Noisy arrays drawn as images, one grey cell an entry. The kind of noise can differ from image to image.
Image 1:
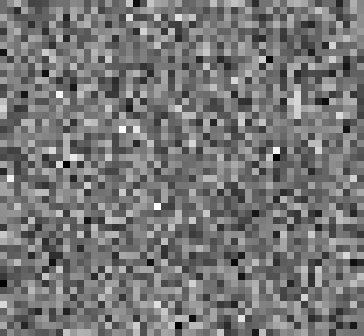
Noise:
independent entries
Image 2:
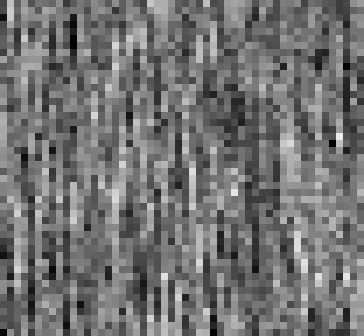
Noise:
streaked along the columns
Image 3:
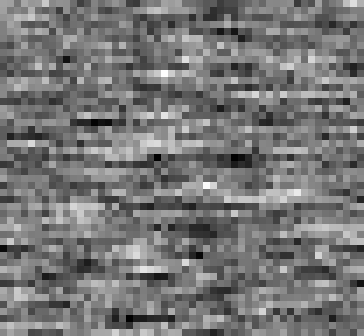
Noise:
streaked along the rows
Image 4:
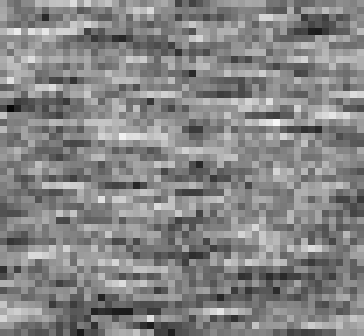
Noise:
streaked along the rows
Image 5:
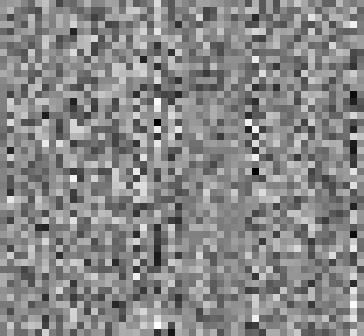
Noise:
columns of uneven size
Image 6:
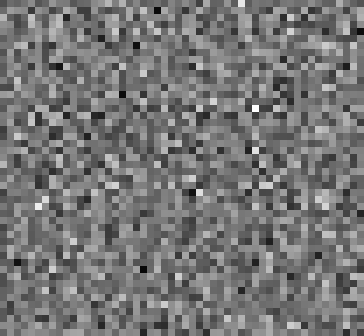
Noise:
low rank plus noise
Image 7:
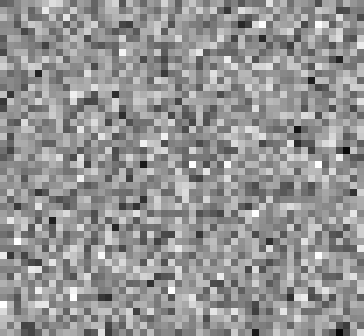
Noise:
independent entries
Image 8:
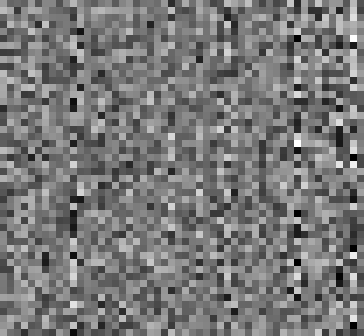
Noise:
columns of uneven size
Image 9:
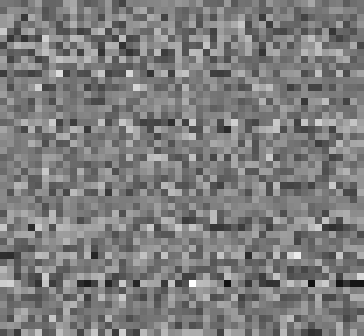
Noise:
rows of uneven size
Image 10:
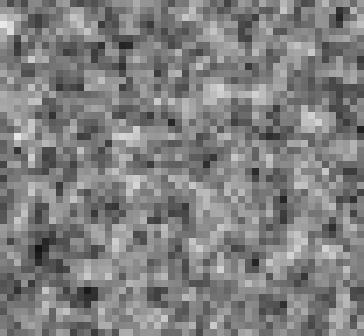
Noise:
blotchy
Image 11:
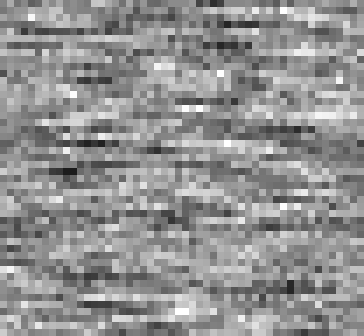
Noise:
streaked along the rows
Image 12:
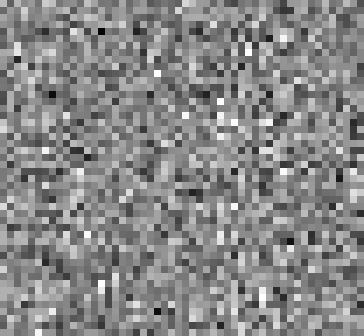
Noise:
low rank plus noise
